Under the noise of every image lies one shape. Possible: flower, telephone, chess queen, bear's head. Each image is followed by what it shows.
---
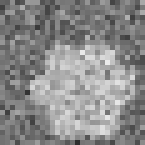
flower
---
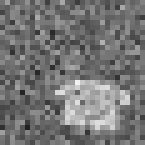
telephone
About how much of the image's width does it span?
half
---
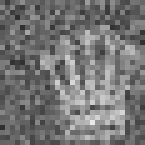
chess queen
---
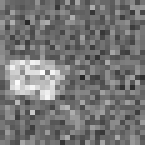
telephone
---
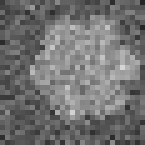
flower
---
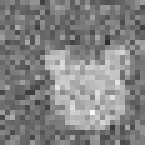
bear's head
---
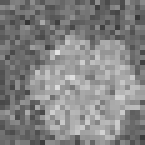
flower
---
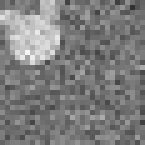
bear's head
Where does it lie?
top left
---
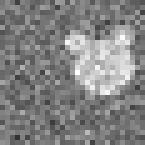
bear's head
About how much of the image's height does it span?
half
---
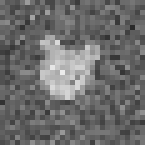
bear's head
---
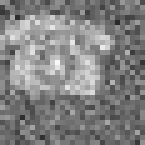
telephone
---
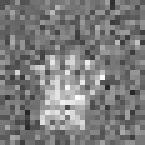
chess queen
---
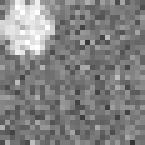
flower
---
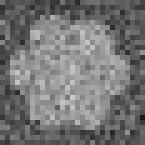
flower
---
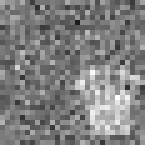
chess queen
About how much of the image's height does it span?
half
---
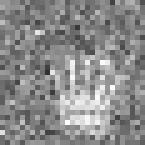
chess queen
